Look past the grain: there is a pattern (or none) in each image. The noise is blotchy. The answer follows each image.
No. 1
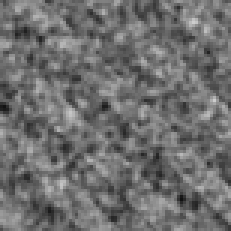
diagonal stripes
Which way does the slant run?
top left to bottom right
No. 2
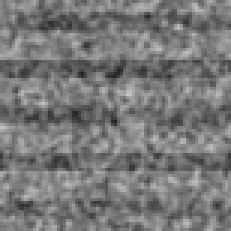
horizontal stripes
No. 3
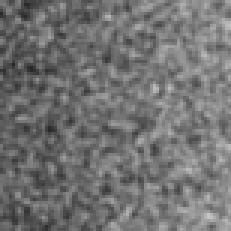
a smooth slope
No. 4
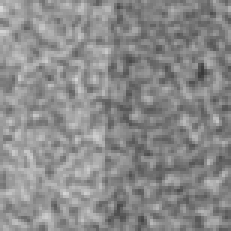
a sharp edge
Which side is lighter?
left
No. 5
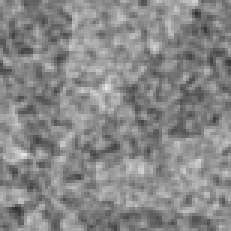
spokes from one point
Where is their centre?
bottom left
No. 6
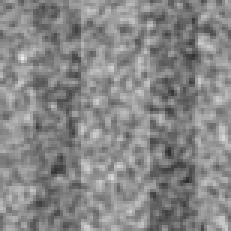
vertical stripes
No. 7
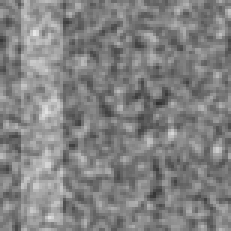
one vertical stripe
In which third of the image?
left
